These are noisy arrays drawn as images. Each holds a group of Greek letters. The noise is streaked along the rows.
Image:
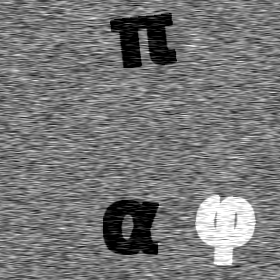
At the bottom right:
phi
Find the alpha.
bottom middle
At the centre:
nothing
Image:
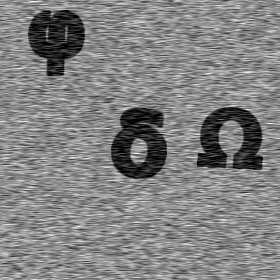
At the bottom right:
nothing
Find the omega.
middle right
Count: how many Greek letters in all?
3
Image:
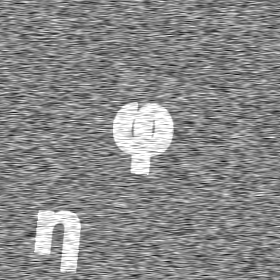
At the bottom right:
nothing
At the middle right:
nothing
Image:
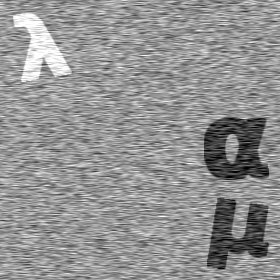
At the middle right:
alpha
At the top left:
lambda
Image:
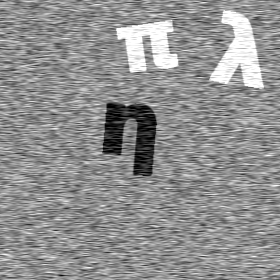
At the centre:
eta
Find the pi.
top middle
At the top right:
lambda
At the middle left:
nothing
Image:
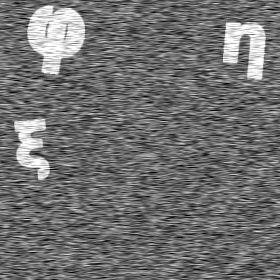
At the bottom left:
nothing
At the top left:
phi
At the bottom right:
nothing
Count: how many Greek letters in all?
3
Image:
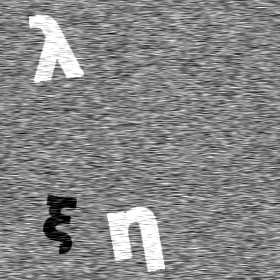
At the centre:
nothing
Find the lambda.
top left
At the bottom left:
xi
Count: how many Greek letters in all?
3
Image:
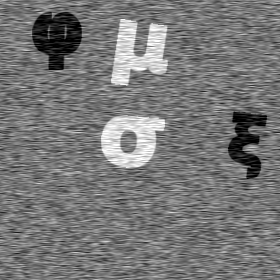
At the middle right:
xi
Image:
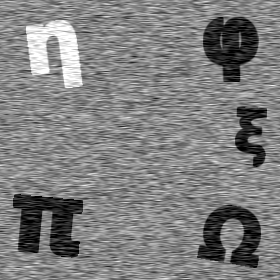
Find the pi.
bottom left
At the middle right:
xi
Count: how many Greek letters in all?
5
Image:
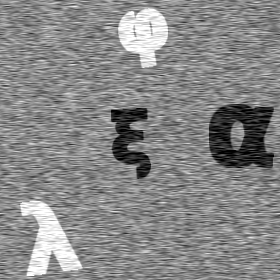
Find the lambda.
bottom left
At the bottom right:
nothing
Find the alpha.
middle right
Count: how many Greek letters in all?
4
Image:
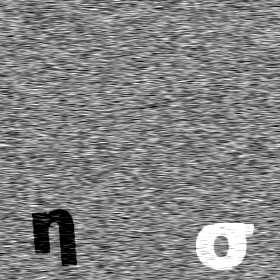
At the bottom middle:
nothing
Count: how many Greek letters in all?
2
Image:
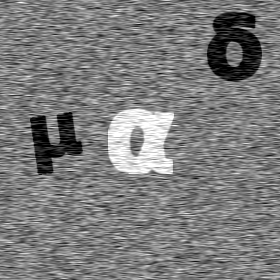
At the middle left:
mu
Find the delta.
top right
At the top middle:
nothing
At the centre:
alpha
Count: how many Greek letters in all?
3
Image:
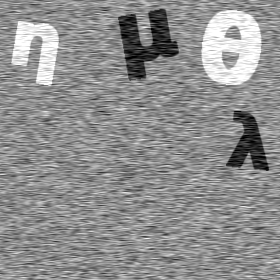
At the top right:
theta
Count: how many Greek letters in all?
4
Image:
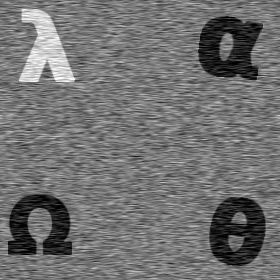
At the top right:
alpha
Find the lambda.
top left
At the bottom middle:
nothing
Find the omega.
bottom left
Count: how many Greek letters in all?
4
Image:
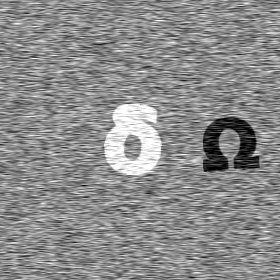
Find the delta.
centre
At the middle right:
omega
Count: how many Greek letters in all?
2
